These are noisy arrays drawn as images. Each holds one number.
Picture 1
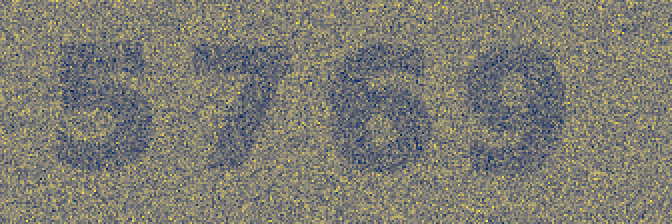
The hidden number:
5769
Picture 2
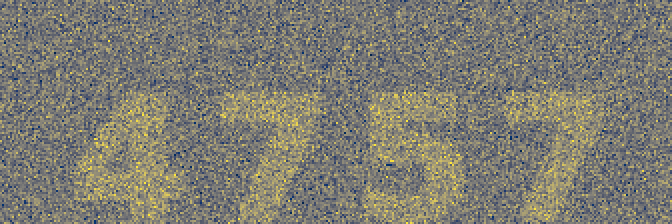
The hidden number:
4757
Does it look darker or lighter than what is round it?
lighter
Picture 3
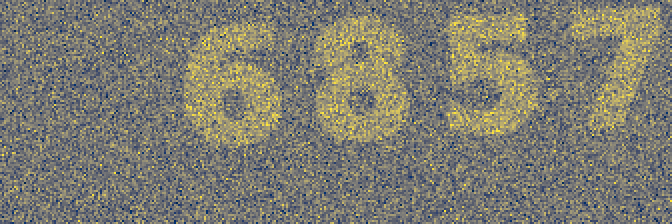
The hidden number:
6857
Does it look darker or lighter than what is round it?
lighter
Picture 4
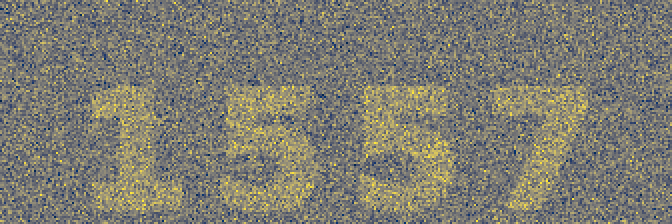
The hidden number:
1557
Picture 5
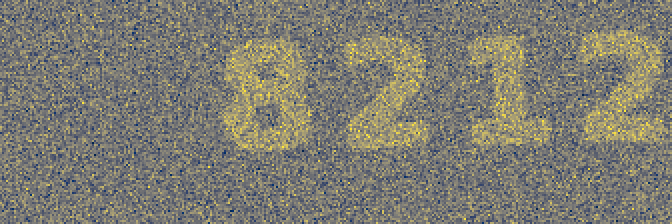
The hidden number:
8212
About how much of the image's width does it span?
two thirds
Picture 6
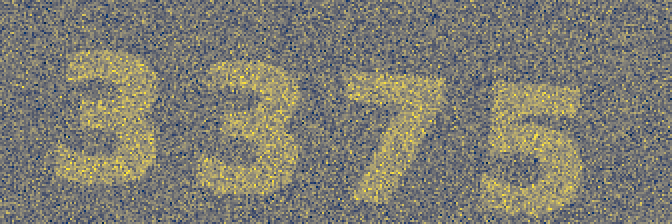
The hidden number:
3375
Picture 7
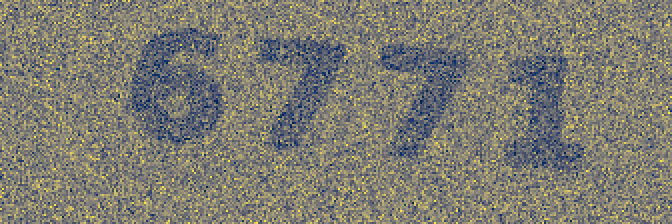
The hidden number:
6771
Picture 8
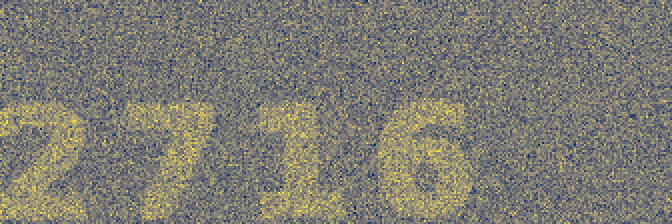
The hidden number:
2716
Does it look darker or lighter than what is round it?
lighter
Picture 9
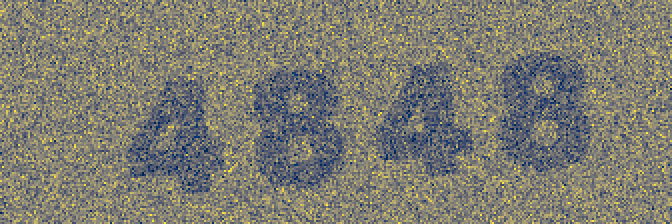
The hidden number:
4848
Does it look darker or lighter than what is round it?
darker
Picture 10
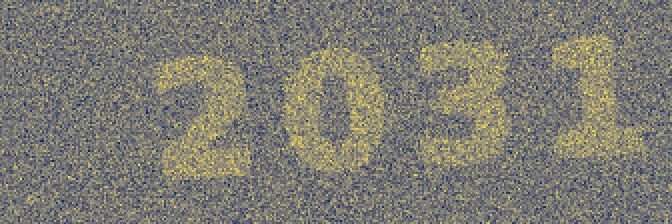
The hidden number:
2031
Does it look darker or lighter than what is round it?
lighter
